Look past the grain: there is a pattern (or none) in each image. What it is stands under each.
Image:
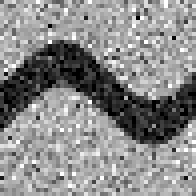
a wavy band
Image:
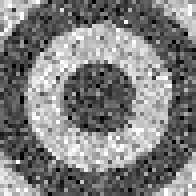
rings round one point
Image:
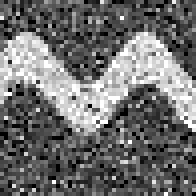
a wavy band
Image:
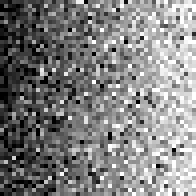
a smooth slope
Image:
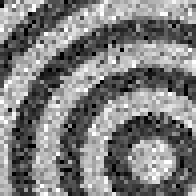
rings round one point
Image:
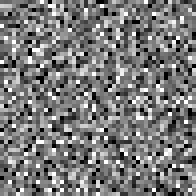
only noise
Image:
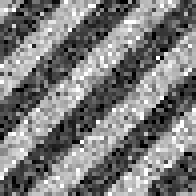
diagonal stripes
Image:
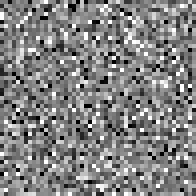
only noise
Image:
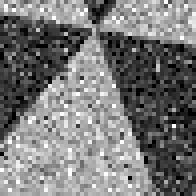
spokes from one point
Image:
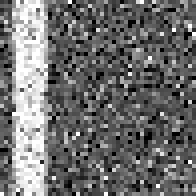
one vertical stripe
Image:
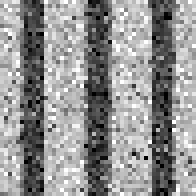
vertical stripes
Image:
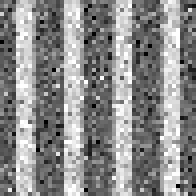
vertical stripes
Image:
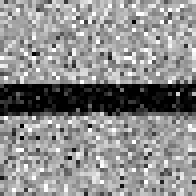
one horizontal stripe
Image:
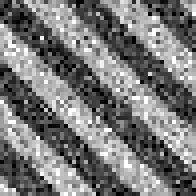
diagonal stripes
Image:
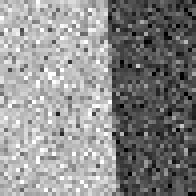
a sharp edge
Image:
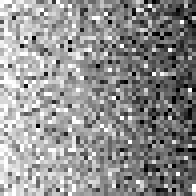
a smooth slope
